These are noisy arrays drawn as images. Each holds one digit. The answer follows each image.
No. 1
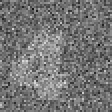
4
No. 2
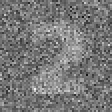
2
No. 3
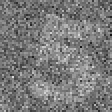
5
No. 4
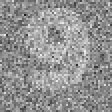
9
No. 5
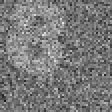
8
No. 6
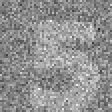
5
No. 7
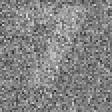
7
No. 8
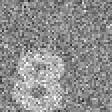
8
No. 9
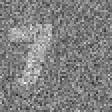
7
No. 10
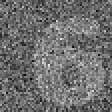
6
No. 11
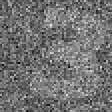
3
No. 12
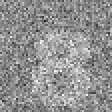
8
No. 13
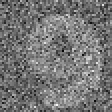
9
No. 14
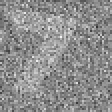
7
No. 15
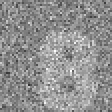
8
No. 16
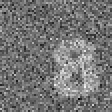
8
